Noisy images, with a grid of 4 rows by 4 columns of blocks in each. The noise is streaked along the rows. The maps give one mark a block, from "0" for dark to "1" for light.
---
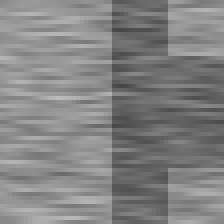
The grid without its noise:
1101
1100
1100
1101
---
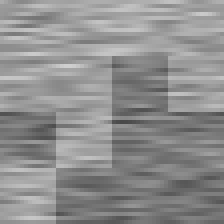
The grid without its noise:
1111
1101
0100
1000
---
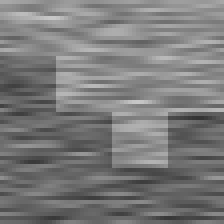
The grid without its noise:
1111
0111
0010
0000
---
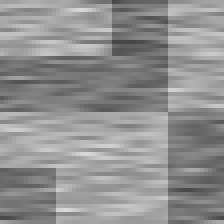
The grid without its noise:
1101
0001
1110
0110
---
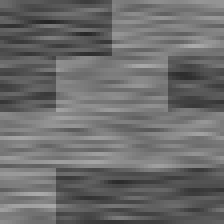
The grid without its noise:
0011
0110
1111
1000
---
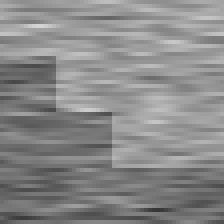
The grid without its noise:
1111
0111
0011
0000
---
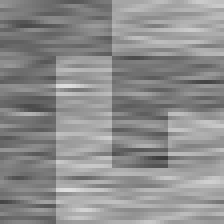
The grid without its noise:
0011
0100
0101
0111
